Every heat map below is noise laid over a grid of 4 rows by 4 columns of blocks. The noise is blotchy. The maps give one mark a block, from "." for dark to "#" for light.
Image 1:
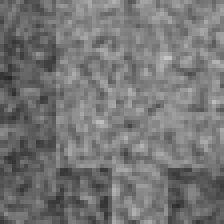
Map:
.###
.###
.###
..#.
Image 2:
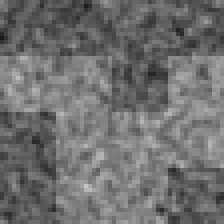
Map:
....
##.#
.###
.##.
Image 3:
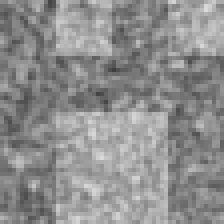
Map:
.#.#
....
.##.
.##.
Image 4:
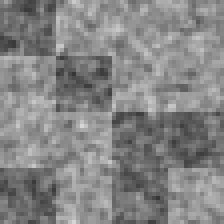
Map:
.###
#.##
##..
.#.#
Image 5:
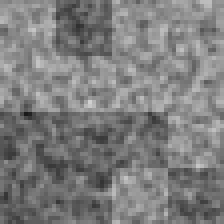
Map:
#.##
####
...#
..#.
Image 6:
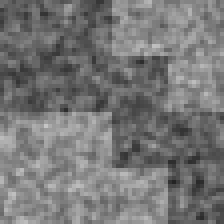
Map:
..##
...#
##..
###.
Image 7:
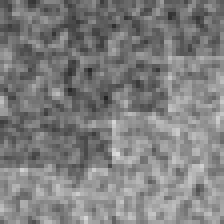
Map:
....
...#
..##
####
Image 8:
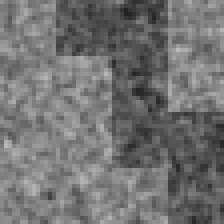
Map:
#..#
##.#
##..
###.
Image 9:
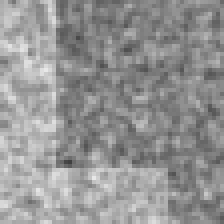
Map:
#...
#...
#...
###.
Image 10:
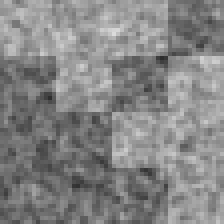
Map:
###.
.#.#
..##
...#
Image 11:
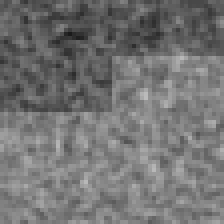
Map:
....
..##
####
####
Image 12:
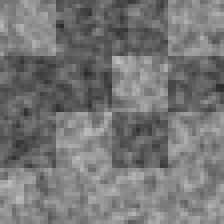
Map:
#..#
..#.
.#.#
####
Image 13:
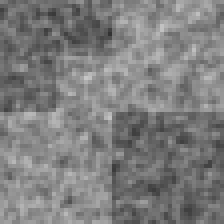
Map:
..##
.###
##..
##..
